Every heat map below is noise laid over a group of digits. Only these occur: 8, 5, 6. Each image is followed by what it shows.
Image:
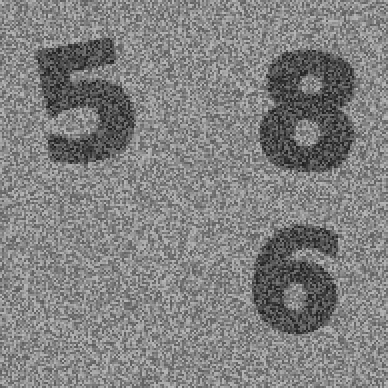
top left: 5; top right: 8; bottom right: 6
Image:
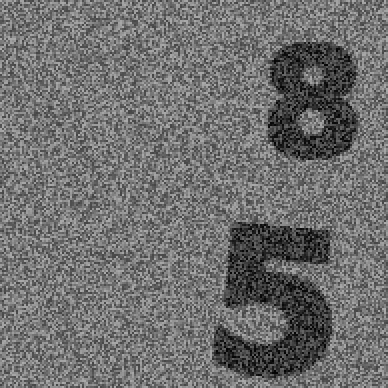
top right: 8; bottom right: 5
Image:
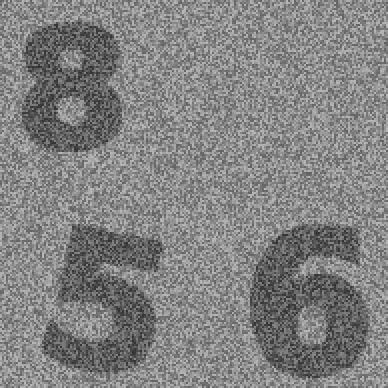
top left: 8; bottom left: 5; bottom right: 6
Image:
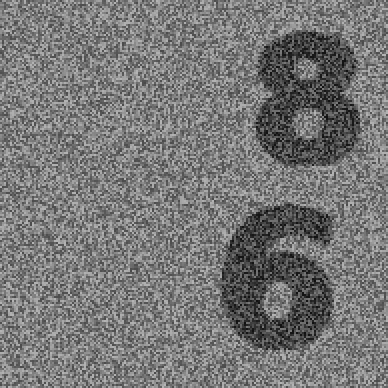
top right: 8; bottom right: 6
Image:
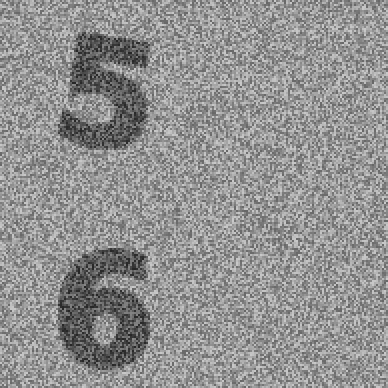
top left: 5; bottom left: 6
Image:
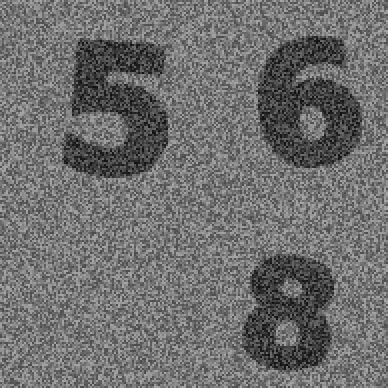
top left: 5; top right: 6; bottom right: 8
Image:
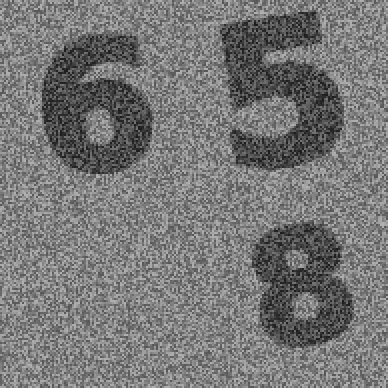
top left: 6; top right: 5; bottom right: 8
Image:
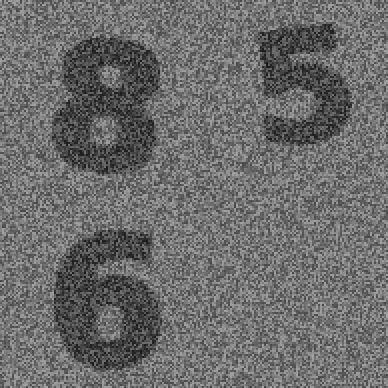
top left: 8; top right: 5; bottom left: 6
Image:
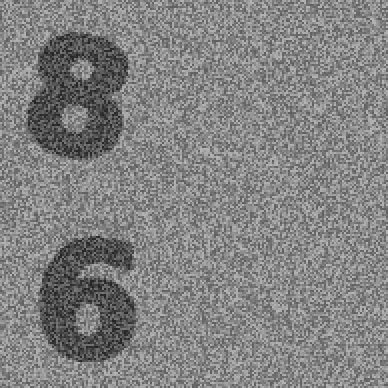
top left: 8; bottom left: 6
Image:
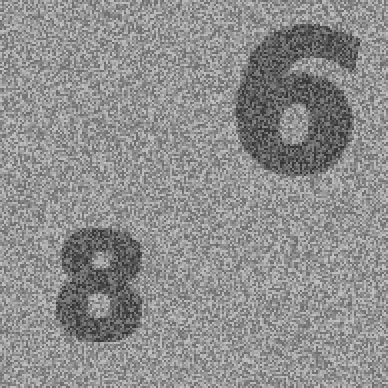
top right: 6; bottom left: 8
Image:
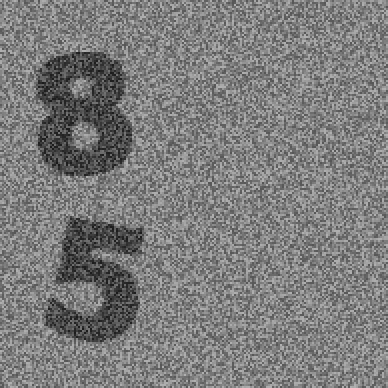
top left: 8; bottom left: 5
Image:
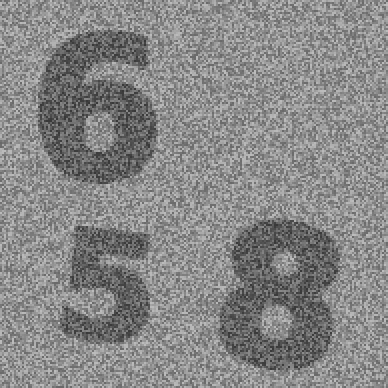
top left: 6; bottom left: 5; bottom right: 8
